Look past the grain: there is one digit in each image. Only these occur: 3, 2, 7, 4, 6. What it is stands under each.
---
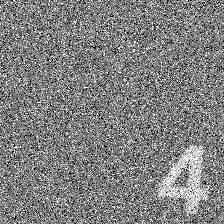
4
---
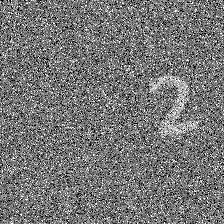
2
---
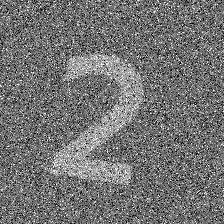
2
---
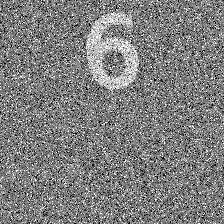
6
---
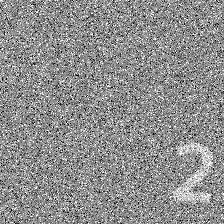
2
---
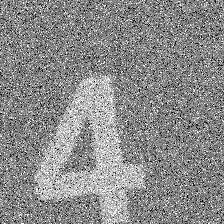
4
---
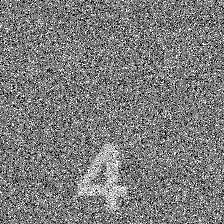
4
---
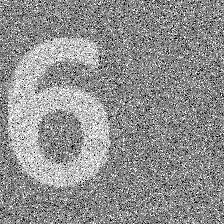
6
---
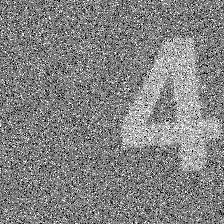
4
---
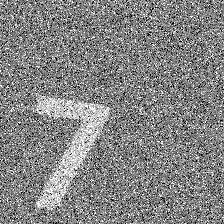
7
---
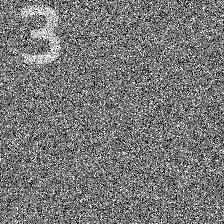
3
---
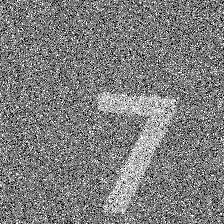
7
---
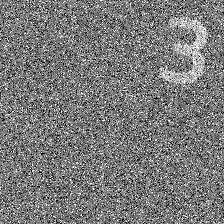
3
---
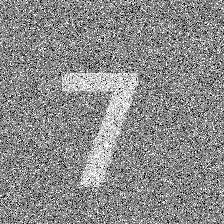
7
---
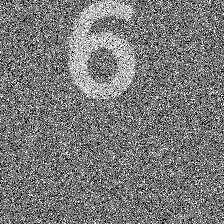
6
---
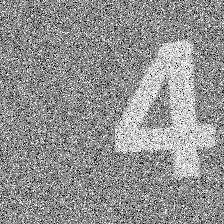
4
